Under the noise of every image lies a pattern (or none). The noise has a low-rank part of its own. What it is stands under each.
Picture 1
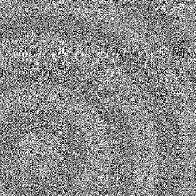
rings round one point
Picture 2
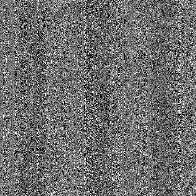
vertical stripes
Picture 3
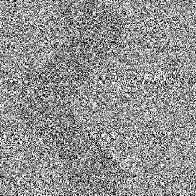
a wavy band
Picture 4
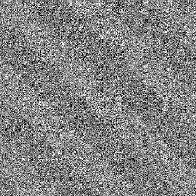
diagonal stripes
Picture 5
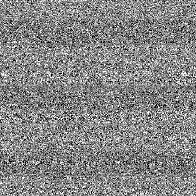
horizontal stripes
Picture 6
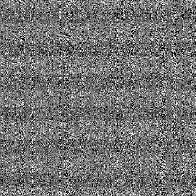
horizontal stripes
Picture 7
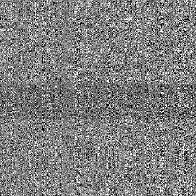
one horizontal stripe
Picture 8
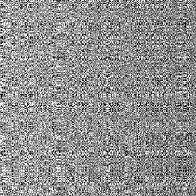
a smooth slope
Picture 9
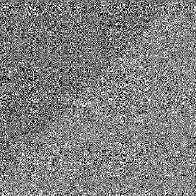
a sharp edge
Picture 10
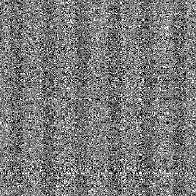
vertical stripes
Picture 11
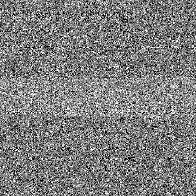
one horizontal stripe
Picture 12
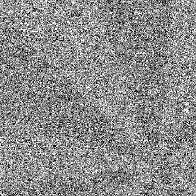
spokes from one point
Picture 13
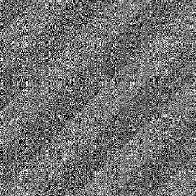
diagonal stripes
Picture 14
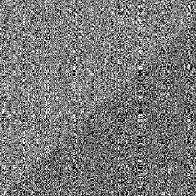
a sharp edge
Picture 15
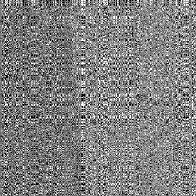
a sharp edge
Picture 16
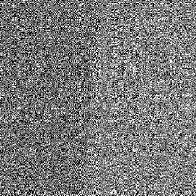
a sharp edge
